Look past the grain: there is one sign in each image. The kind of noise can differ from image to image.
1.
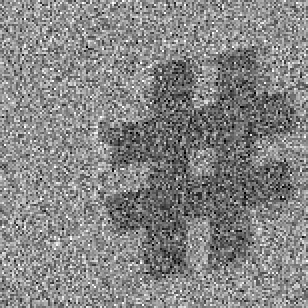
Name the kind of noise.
low rank plus noise
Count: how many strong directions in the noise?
two
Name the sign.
hash sign
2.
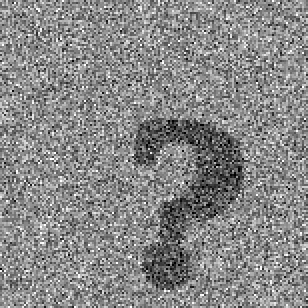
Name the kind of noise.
independent entries
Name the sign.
question mark
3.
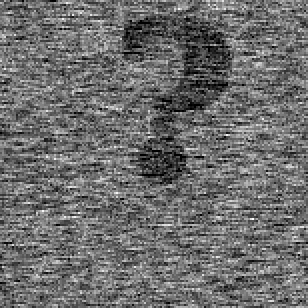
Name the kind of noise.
streaked along the rows
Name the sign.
question mark
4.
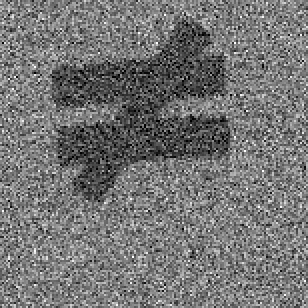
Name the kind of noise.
low rank plus noise
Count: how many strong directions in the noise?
five to eight
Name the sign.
not-equal sign
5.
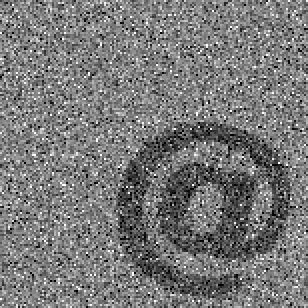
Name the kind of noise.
heavy tails
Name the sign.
at sign
